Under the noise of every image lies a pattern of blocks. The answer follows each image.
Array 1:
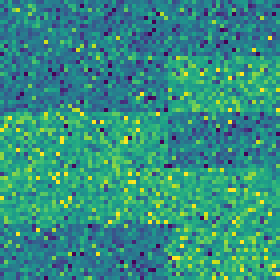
no symmetry
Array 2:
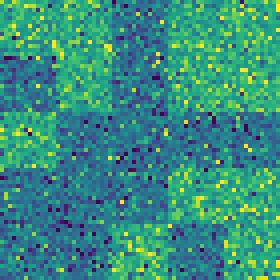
mirrored about the diagonal from the bottom left
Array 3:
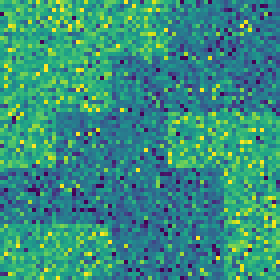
no symmetry
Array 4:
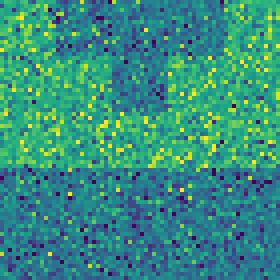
left and right mirror each other
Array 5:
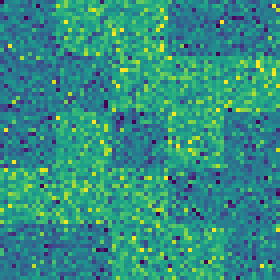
the same after a half turn
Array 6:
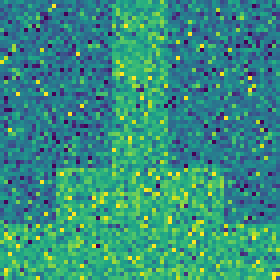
left and right mirror each other
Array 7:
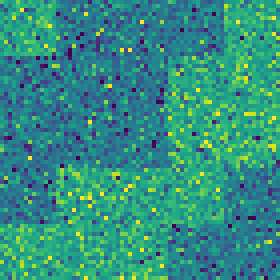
mirrored about the diagonal from the top left
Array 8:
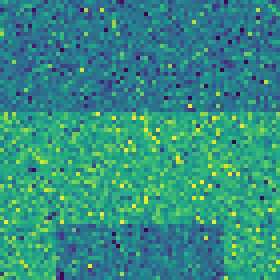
left and right mirror each other
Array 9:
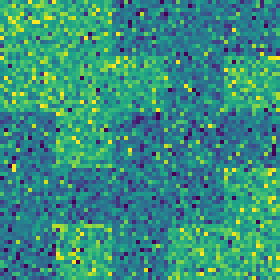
mirrored about the diagonal from the top left
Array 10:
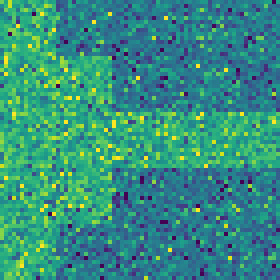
top and bottom mirror each other
